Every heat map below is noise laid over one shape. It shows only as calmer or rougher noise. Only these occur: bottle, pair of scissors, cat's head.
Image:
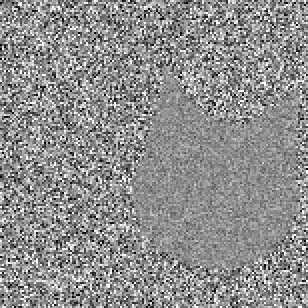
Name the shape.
cat's head
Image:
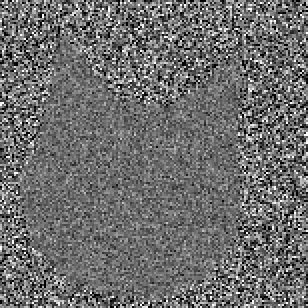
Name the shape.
cat's head
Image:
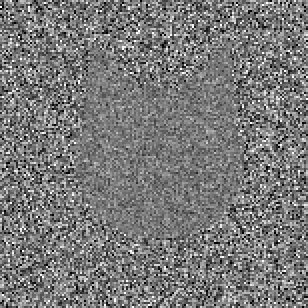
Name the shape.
cat's head
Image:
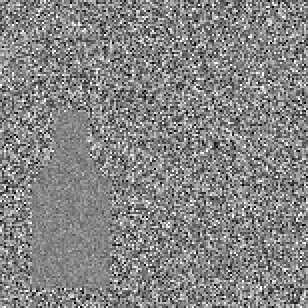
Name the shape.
bottle
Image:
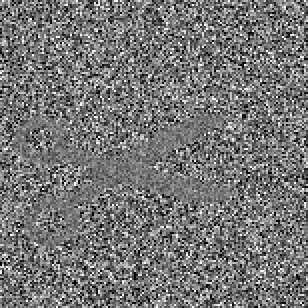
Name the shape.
pair of scissors
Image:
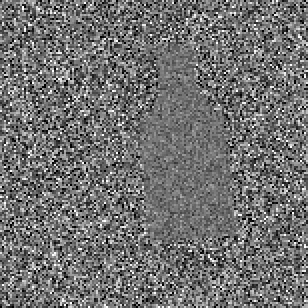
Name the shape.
bottle
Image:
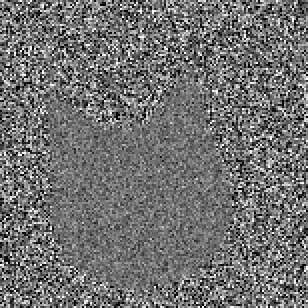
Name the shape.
cat's head
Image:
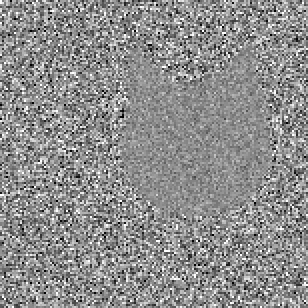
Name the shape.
cat's head
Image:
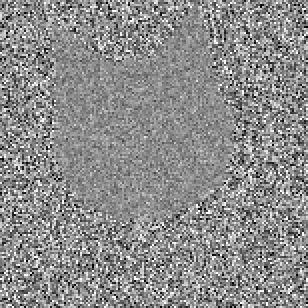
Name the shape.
cat's head
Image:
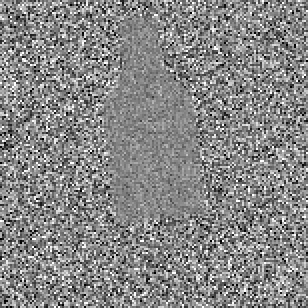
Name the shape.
bottle
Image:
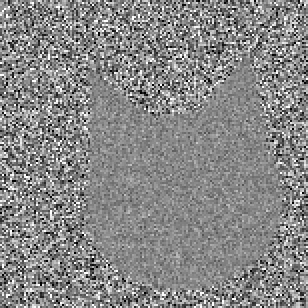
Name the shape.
cat's head
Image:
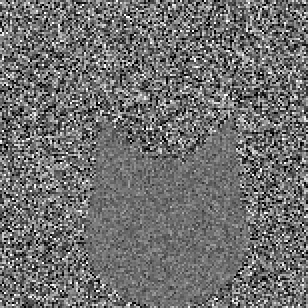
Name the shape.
cat's head
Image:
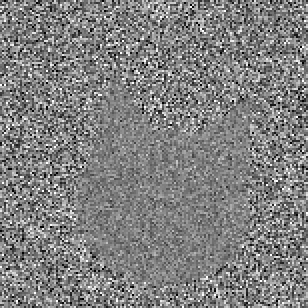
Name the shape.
cat's head
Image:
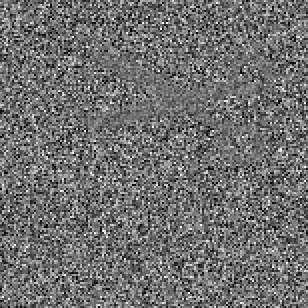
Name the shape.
pair of scissors
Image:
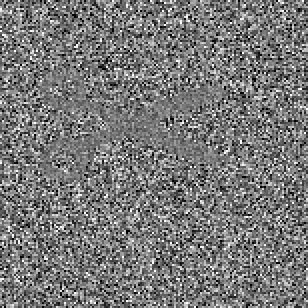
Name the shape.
pair of scissors
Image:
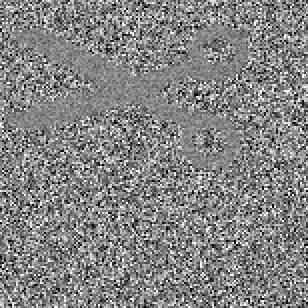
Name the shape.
pair of scissors
